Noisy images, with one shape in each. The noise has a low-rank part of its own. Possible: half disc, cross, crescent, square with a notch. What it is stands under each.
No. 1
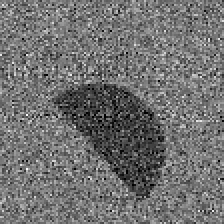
half disc
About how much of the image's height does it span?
half
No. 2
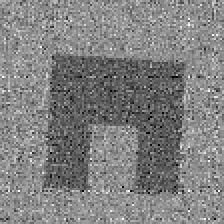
square with a notch
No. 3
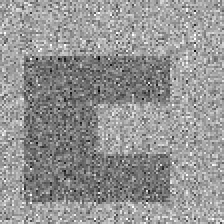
square with a notch
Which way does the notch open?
right
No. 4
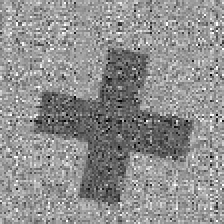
cross
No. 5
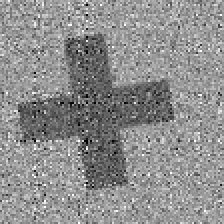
cross
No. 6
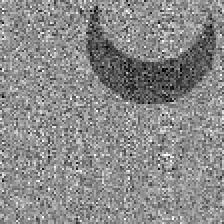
crescent
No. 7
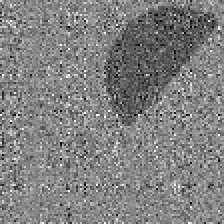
half disc
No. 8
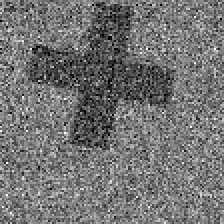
cross
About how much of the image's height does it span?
two thirds
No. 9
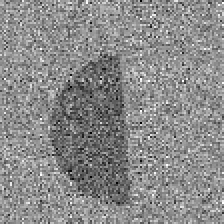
half disc
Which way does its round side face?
left
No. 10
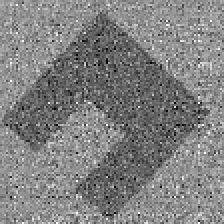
square with a notch
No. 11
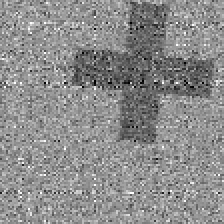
cross
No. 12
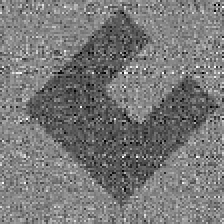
square with a notch
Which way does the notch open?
up and right
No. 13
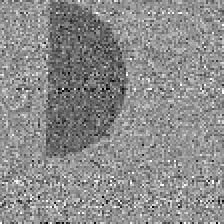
half disc
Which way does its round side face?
right
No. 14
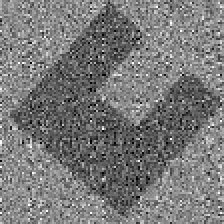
square with a notch
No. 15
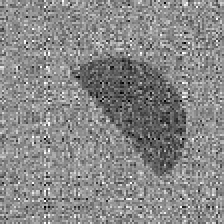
half disc
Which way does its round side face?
up and right
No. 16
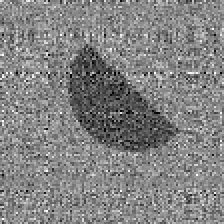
half disc
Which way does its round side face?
down and left
